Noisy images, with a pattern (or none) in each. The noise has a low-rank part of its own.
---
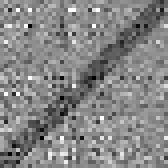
a diagonal band
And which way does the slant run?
bottom left to top right
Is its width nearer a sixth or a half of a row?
a sixth
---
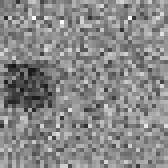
one block
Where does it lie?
middle left
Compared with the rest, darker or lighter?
darker
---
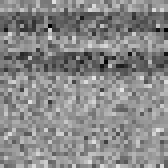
bands of rows
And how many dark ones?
2
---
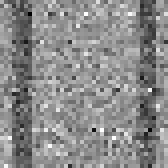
bands of columns
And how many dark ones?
2
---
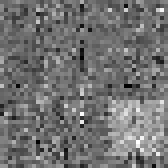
one block
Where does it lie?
bottom right
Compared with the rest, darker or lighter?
lighter
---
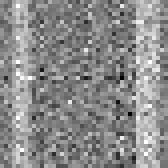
bands of columns
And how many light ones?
2
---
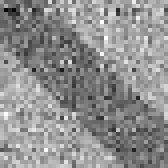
a diagonal band
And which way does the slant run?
top left to bottom right
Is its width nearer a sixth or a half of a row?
a half
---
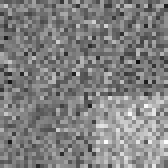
one block
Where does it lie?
bottom right
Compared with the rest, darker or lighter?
lighter
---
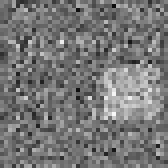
one block
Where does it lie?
middle right
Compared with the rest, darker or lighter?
lighter
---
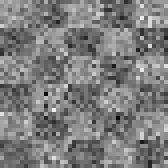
a checkerboard
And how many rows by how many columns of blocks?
6 by 5
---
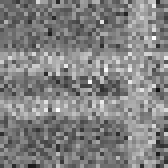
bands of rows crossing bands of columns
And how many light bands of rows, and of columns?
2 and 1
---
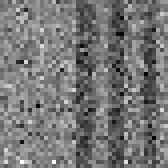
bands of columns
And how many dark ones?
3
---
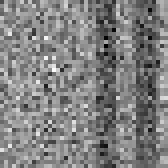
bands of columns
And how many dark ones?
2
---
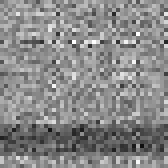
one band of rows
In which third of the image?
bottom
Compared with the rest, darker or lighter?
darker
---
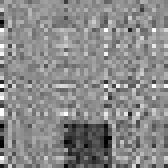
one block
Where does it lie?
bottom middle
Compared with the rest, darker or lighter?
darker
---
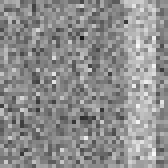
one band of columns
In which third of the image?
right
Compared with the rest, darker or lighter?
lighter
